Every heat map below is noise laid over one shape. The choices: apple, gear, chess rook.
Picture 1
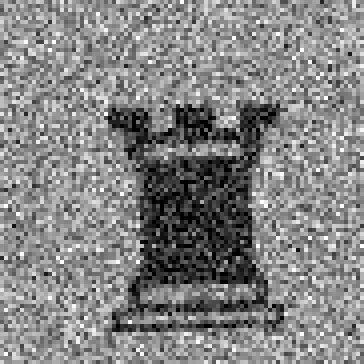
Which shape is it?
chess rook
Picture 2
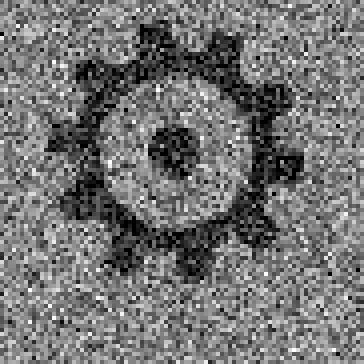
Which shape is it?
gear
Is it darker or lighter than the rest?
darker
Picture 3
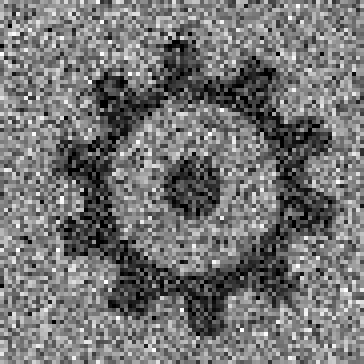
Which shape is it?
gear
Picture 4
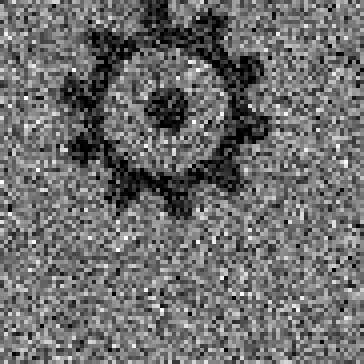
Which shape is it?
gear
